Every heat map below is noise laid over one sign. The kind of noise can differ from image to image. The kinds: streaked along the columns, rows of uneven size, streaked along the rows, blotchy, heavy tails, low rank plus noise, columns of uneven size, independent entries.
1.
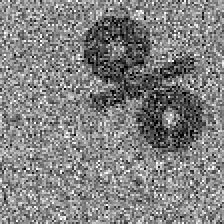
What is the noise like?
low rank plus noise
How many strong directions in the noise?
three or four
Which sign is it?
percent sign
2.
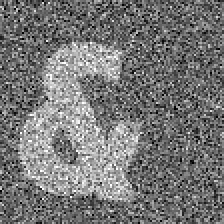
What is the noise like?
independent entries
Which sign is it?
ampersand
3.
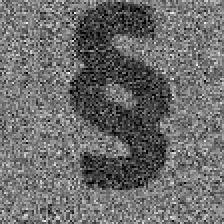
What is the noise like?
low rank plus noise
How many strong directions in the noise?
three or four
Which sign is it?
section sign
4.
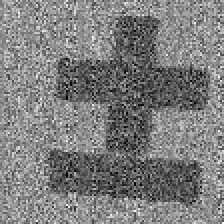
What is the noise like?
columns of uneven size
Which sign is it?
plus-minus sign
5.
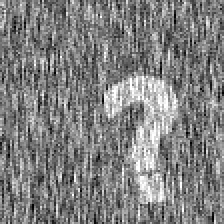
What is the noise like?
streaked along the columns
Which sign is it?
question mark
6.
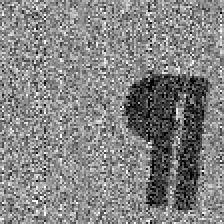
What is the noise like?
columns of uneven size
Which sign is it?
pilcrow
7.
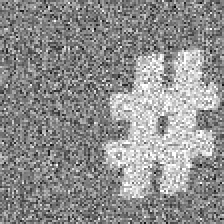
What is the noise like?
low rank plus noise
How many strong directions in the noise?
five to eight
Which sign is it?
hash sign
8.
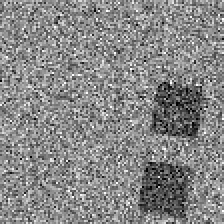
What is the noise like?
independent entries
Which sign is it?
colon
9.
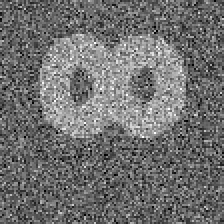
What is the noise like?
independent entries
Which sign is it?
infinity sign
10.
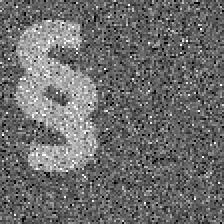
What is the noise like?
heavy tails
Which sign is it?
section sign
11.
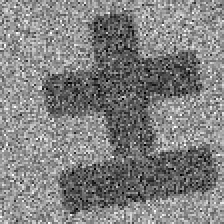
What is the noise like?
independent entries
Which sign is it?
plus-minus sign
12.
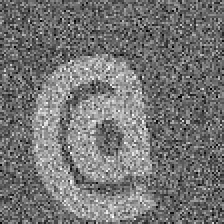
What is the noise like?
low rank plus noise
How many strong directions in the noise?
one
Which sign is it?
at sign
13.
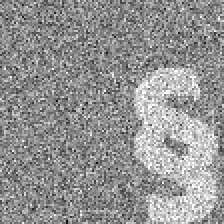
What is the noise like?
independent entries
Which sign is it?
section sign
